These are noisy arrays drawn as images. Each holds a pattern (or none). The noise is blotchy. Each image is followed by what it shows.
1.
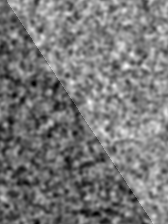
a sharp edge
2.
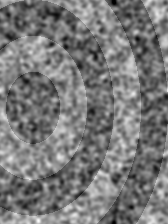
rings round one point
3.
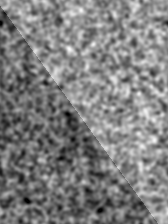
a sharp edge
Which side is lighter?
top right
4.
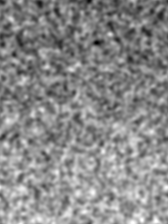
a smooth slope
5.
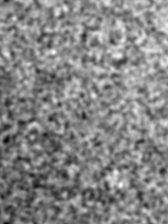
a smooth slope
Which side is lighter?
top right
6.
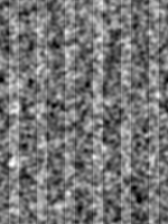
vertical stripes
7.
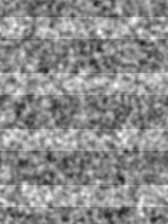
horizontal stripes
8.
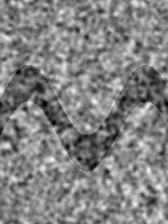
a wavy band
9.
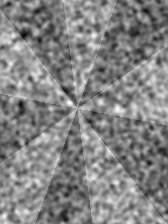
spokes from one point
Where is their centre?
centre
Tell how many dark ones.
5
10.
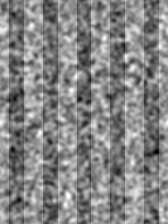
vertical stripes
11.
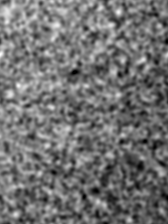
a smooth slope
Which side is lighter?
top left
